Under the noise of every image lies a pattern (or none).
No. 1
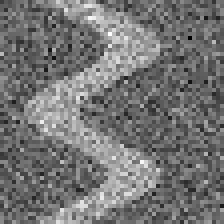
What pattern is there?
a wavy band
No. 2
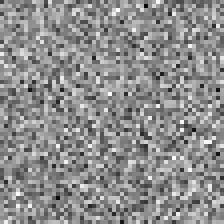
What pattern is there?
only noise
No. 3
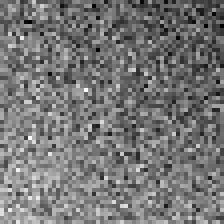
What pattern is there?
a smooth slope
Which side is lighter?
bottom left
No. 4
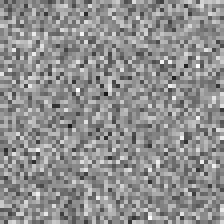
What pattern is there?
only noise
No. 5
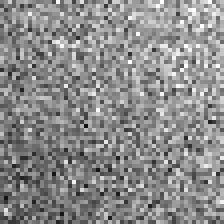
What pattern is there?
a smooth slope
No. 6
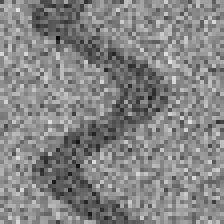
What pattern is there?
a wavy band
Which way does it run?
top to bottom
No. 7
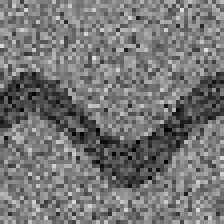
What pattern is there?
a wavy band
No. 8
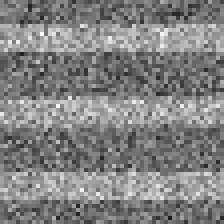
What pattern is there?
horizontal stripes
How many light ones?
3
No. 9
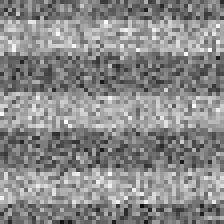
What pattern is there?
horizontal stripes
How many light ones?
3
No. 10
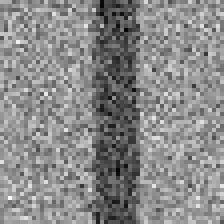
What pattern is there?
one vertical stripe
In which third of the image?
middle
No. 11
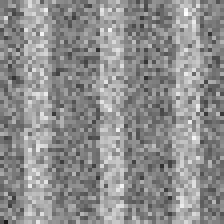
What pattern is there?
vertical stripes
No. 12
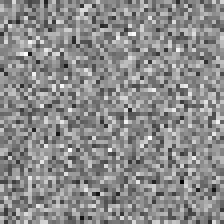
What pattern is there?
only noise
